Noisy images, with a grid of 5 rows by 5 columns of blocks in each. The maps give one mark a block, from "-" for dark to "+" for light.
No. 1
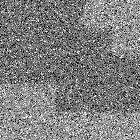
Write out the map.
- - - + +
- - - - +
- - - - -
+ + - - -
+ + + + +
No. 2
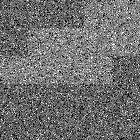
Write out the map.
- - - + +
- + + + +
+ + + + -
- - - - -
- - - - -
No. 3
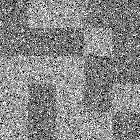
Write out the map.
- + + - -
- - - + -
+ + + - -
+ - + - +
+ - + + -
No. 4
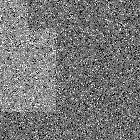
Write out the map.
+ - - - -
+ + - - -
+ + - - -
+ + - - -
- - - - -
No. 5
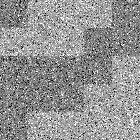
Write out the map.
- + + + -
+ + + - -
- - - - +
- - - + +
- + + + +
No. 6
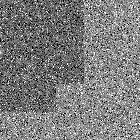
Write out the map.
- - - + +
- - - + +
- - - + +
- - + + +
+ + + + +
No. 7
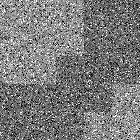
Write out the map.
+ + + - -
+ + + - -
+ + - - -
- - - - +
- - - + +
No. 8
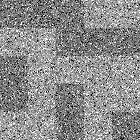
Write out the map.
- - - + +
+ + - - -
- + + + +
- + - + +
+ + - + -
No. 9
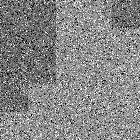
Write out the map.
- - + + -
- - + + +
- - + + +
- + + + +
+ + + + +
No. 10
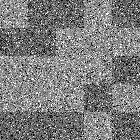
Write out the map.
+ - - + -
- - + + +
+ + + + -
+ + + - +
- - - + -
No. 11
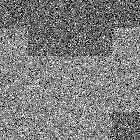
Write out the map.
- - - - -
+ - - - +
+ + + + +
+ + + + +
+ + + + -
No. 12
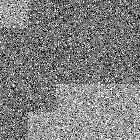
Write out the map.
+ - - - -
- - - - -
- - - - -
- - + + +
- + + + +
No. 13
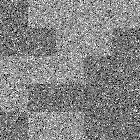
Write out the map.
- + + + +
- - + + -
+ + + - -
+ - - - -
- + + - -
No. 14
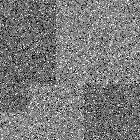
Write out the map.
- - + + +
- - + + +
- - + + +
- + + - -
+ + + - -
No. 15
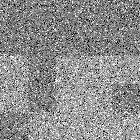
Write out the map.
- - - - -
- - - - -
+ - + + +
+ - + + -
- + + + +
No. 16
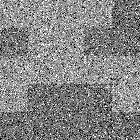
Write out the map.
+ + + + -
- + + - -
+ + + + +
+ - - - +
- - - - -
